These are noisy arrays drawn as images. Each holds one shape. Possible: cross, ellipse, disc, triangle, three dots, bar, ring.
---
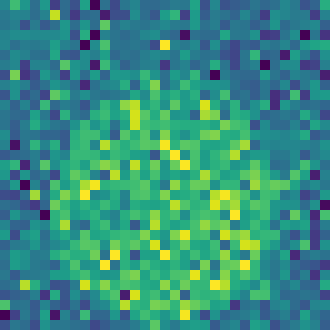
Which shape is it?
disc
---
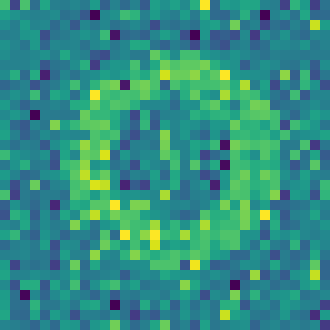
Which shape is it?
ring
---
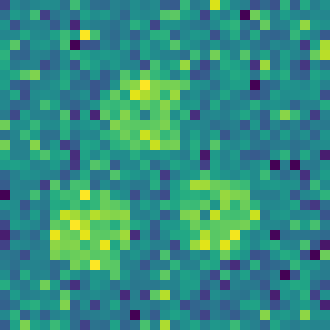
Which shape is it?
three dots
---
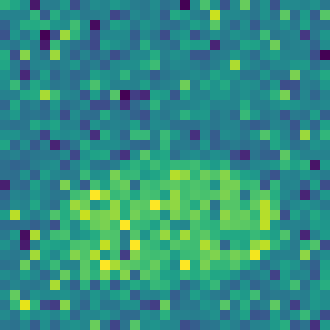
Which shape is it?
ellipse
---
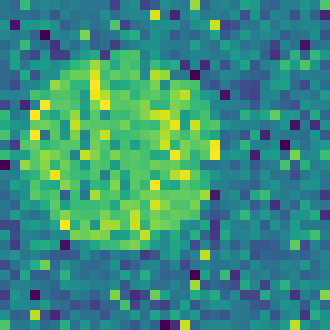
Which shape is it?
disc
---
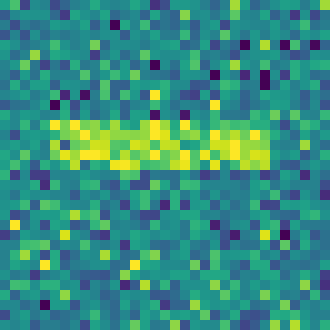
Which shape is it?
bar
